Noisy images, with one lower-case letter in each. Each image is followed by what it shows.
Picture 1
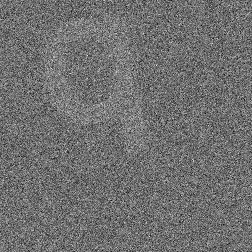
q
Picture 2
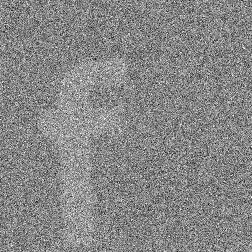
f
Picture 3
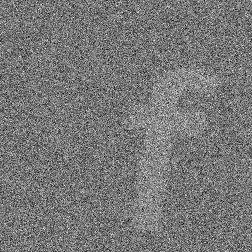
f
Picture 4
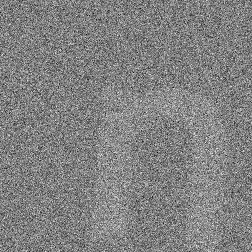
n
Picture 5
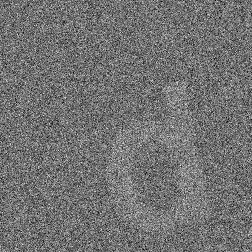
d
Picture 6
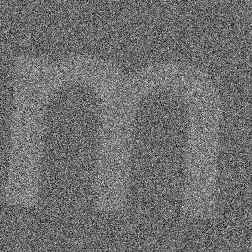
m
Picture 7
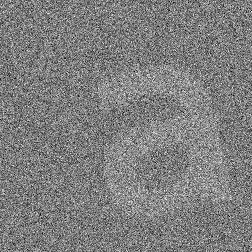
a
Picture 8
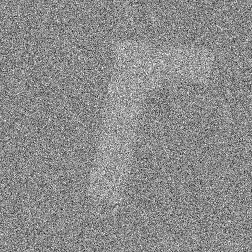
r
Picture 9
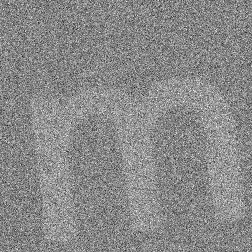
m
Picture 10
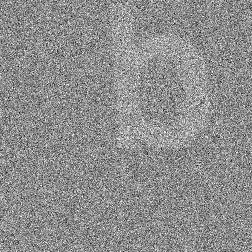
b
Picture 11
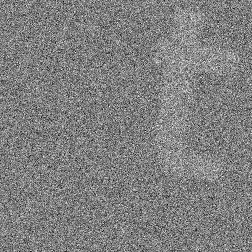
t
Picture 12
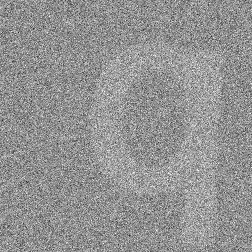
q
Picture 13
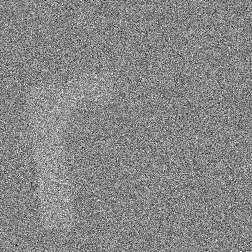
r
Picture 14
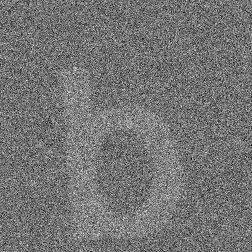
b
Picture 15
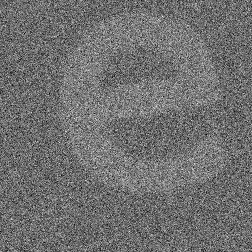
e
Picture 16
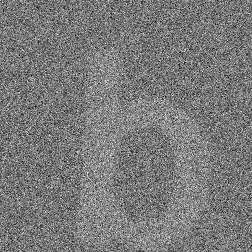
b
